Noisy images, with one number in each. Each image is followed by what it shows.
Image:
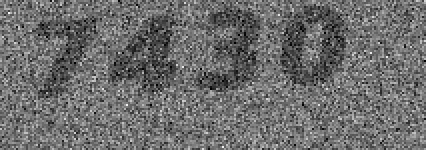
7430
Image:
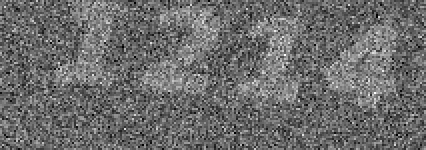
1214
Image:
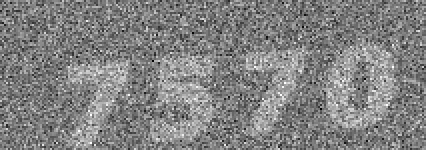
7570
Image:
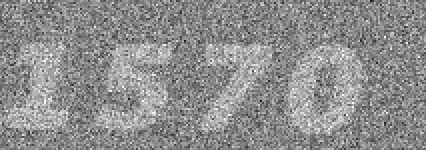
1570
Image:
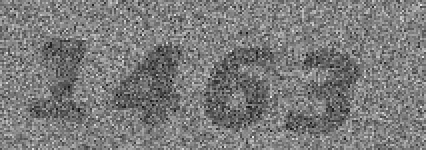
1463
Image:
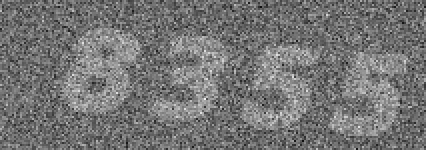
8355
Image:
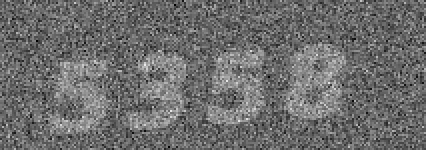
5358
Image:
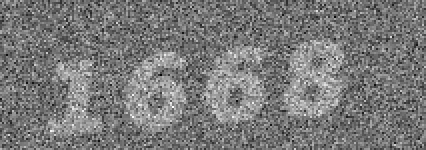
1668
